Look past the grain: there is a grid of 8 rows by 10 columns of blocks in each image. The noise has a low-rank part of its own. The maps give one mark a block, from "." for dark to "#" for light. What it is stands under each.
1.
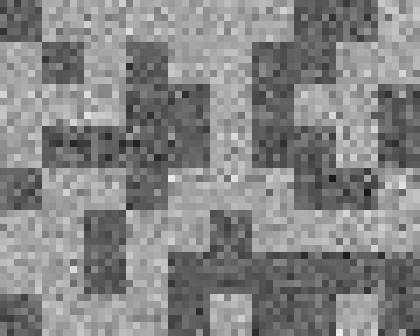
. # # # # # # . . #
# . # . # # . . # #
# # # . . # . # # .
# . . . . # . . # .
. # # . # # # . . #
# # . # # . # # # #
# # . # . . . . . .
. # # # . # . . # .
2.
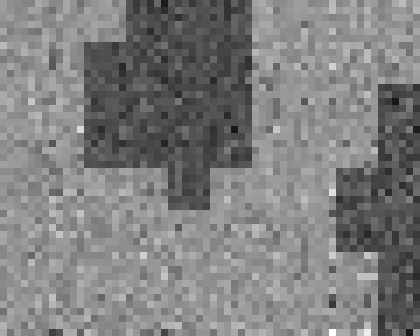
# # # . . . # # # #
# # . . . . # # # #
# # . . . . # # # .
# # . . . . # # # .
# # # # . # # # . .
# # # # # # # # . .
# # # # # # # # # .
# # # # # # # # # .
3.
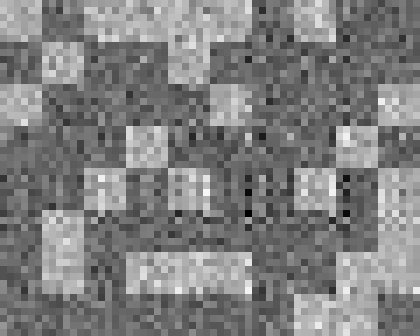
# . # # # # . # . .
. # . . # . . . . .
# . . . . # . . . #
. . . # . . . . # .
. . # . # . . # . #
. # . . . . . . . #
. # . # # # . . # #
. . . . . . . # # .
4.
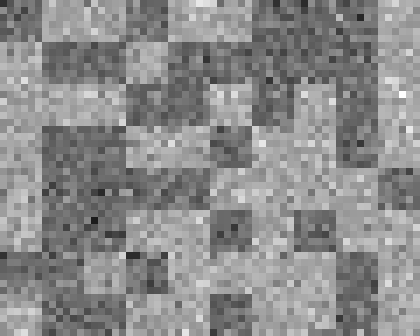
. # # . # # . . . #
# . . # . . . . . #
# # # . . # . # . #
# . . # # . # # . #
# . . . . # # # # .
# . . # # . # . # #
. . # . # # # # . #
# . . # # . # # . #
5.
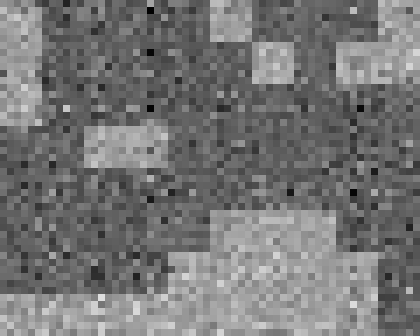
# . . . . # . . . #
# . . . . . # . # #
# . . . . . . . . .
. . # # . . . . . .
. . . . . . . . . .
. . . . . # # # . .
. . . . # # # # # .
# # # # # # # # # .
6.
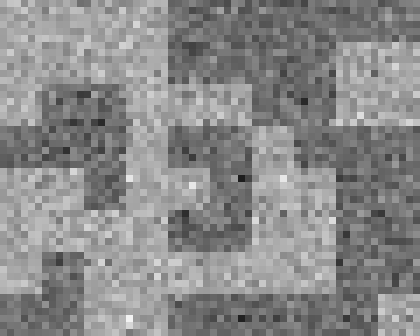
# # # # . . . . . .
# # # # . . . . # #
# . . # # # . . # #
. . . # . . # . . .
# # . # # . # # . .
# # # # . . # # . .
# . # # # # # # . .
. . # # . . . . . #
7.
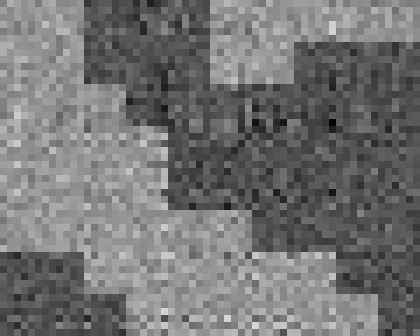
# # . . . # # # # #
# # . . . # # . . .
# # # . . . . . . .
# # # # . . . . . .
# # # # . . . . . .
# # # # # # . . . .
. . # # # # # # . .
. . . # # # # # # .
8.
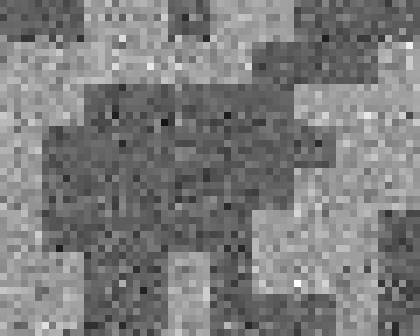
. . # # . # # . . .
# # # # # # . . . #
# # . . . . . # # #
# . . . . . . . # #
# . . . . . . # # #
# . . . . . # # # .
# # . . # . # # # .
# # . . # . . . # .
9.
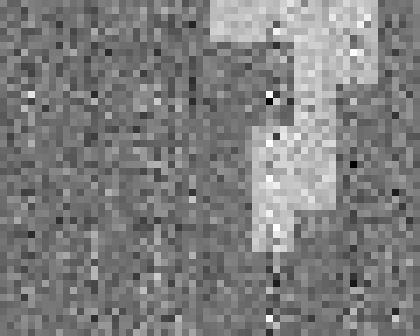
. . . . . # # # # .
. . . . . . . # # .
. . . . . . . # . .
. . . . . . # # . .
. . . . . . # # . .
. . . . . . # . . .
. . . . . . . . . .
. . . . . . . . . .
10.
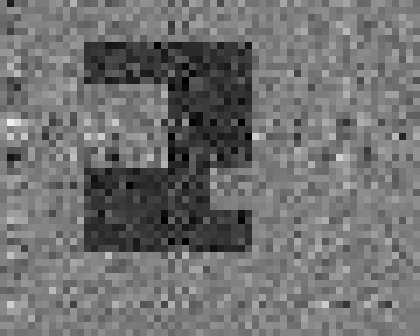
# # # # # # # # # #
# # . . . . # # # #
# # # # . . # # # #
# # # # . . # # # #
# # . . . # # # # #
# # . . . . # # # #
# # # # # # # # # #
# # # # # # # # # #
